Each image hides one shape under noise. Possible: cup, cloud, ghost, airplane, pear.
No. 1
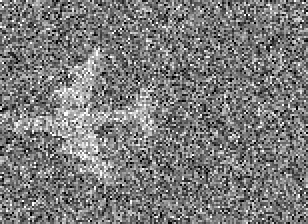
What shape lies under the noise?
airplane
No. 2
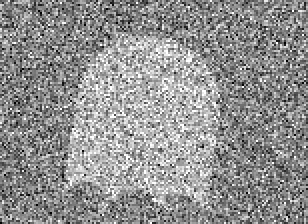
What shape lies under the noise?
ghost
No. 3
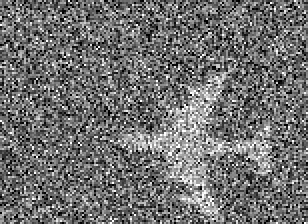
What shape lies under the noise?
airplane
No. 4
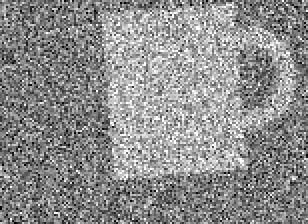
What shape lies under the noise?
cup
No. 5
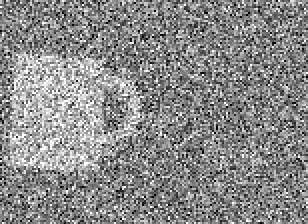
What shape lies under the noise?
cup
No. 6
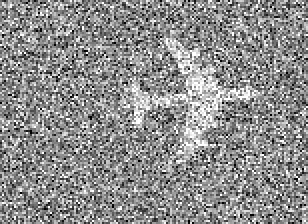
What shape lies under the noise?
airplane
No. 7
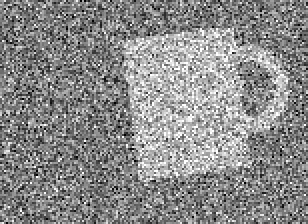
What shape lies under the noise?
cup
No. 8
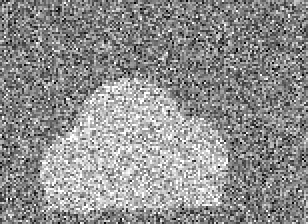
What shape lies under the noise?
cloud
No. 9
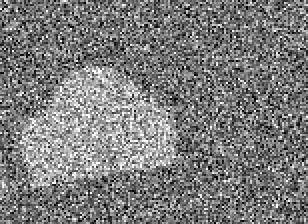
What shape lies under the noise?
cloud
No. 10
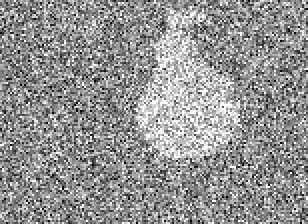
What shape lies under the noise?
pear
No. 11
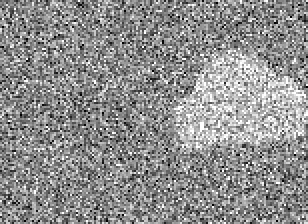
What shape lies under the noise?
cloud
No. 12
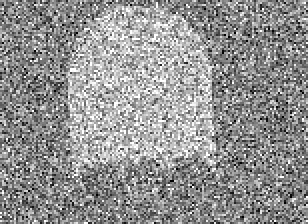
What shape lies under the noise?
ghost
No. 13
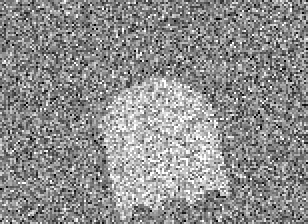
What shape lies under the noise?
ghost
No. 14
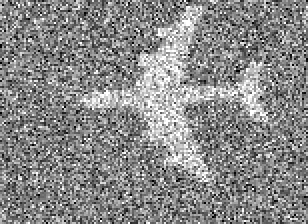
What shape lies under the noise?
airplane
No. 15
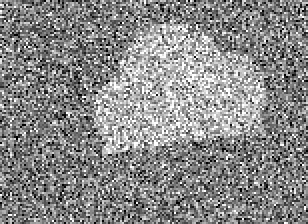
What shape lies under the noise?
cloud
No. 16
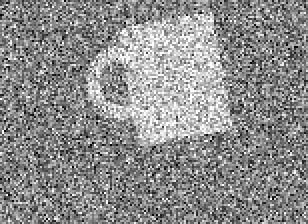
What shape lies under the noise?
cup
